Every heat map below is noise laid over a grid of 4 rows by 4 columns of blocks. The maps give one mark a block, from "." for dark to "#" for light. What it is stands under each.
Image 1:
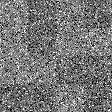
# . # .
# . # #
# # . .
. . # .
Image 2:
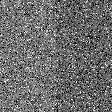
# # . .
# # . .
# # . .
# # . .
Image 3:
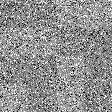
. . # #
# # . .
. . # .
# . # .
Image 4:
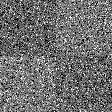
. . # #
. . # #
# # . .
# # . .
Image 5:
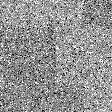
# # # .
. . # #
. . # #
. . . #
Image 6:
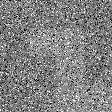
. . . .
. # # .
. . # .
. . # #
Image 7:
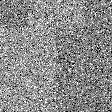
. # # .
# # . .
# # . .
# # . .
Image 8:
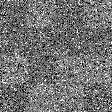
. # . #
. . . .
# . # #
. # # .
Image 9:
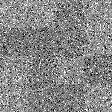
# # . #
. . . #
# . # .
# . . #
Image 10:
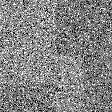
# # . .
# # . .
# # # .
. . # .
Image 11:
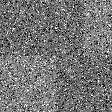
. . . #
. . . #
# # . .
# # . .
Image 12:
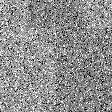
# . . #
# # . .
# # . .
# # . .
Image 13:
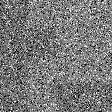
. # # #
. . # #
. # # #
. # . .
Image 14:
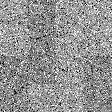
# . # #
# . # #
. . # .
. # # .
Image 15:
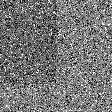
. . # #
. . # #
. . # #
# # # #
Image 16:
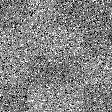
. # . .
# # # .
# . . #
. # # .
